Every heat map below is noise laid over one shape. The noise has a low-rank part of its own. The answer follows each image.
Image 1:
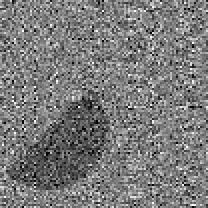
half disc
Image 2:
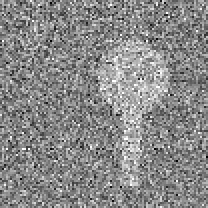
lollipop
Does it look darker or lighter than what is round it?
lighter
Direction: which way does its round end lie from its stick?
up
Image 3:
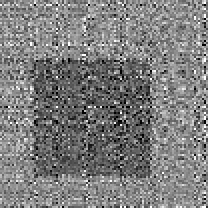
square
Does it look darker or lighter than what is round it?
darker
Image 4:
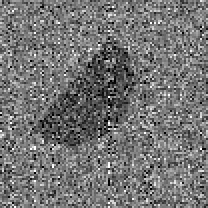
half disc
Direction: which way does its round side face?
down and right
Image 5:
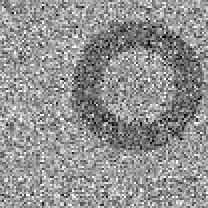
ring
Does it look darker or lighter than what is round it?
darker
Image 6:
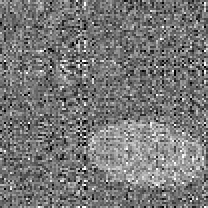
ellipse
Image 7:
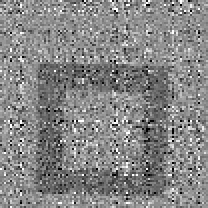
square frame
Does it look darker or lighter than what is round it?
darker
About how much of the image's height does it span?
two thirds
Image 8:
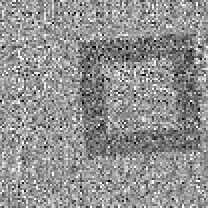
square frame
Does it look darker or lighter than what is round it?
darker
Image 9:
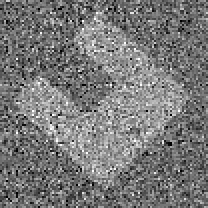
square with a notch
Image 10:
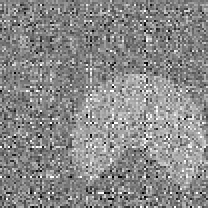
disc with a wedge cut out
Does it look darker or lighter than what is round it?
lighter
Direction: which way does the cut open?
down
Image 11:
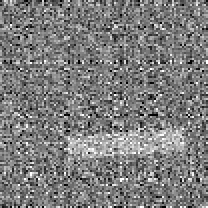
bar
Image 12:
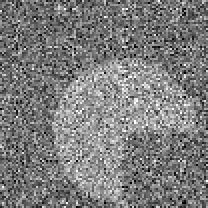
disc with a wedge cut out
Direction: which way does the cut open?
down and right
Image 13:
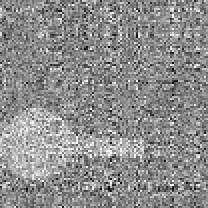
lollipop
